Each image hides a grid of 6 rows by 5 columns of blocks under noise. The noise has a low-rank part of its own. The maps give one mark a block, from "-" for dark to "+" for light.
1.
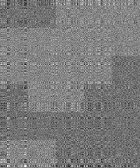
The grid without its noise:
- - + + +
+ + + + +
+ + + + -
- + + - -
- - - - -
+ + - - -
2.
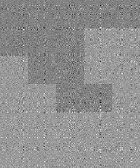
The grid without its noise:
- - - - -
- - - + +
+ - - + +
+ + - - +
+ + + + +
+ + + + +
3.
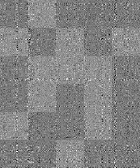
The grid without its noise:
- + - - -
+ - + - +
- + + + -
- + - + -
+ - - + -
- - + - -
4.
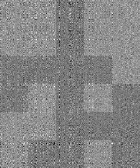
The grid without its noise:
+ + - + +
+ + - + +
- - - - +
- + - + -
+ + - - -
+ - - + -
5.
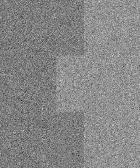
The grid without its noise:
- - - + +
- - - + +
- - + + +
- - + + +
- - - + +
- - - + +
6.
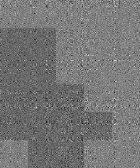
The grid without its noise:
+ + + + +
- - + + +
- - + + +
- - - + +
- - - - +
+ - - + +
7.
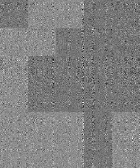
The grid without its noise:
- + + - -
+ + - - -
+ - - - -
+ - - - -
+ + + - +
+ + + - +
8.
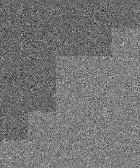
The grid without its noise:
- - - - -
- - - - +
- - + + +
- - + + +
- + + + +
+ + + + +
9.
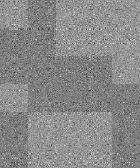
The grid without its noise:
+ - + + +
- - + + +
- - - - +
+ - - - -
- + + + -
- + + + -
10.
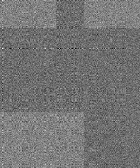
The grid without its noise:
+ + - + +
- - - - -
- - - - -
- - - - -
+ + + - -
+ + + - -
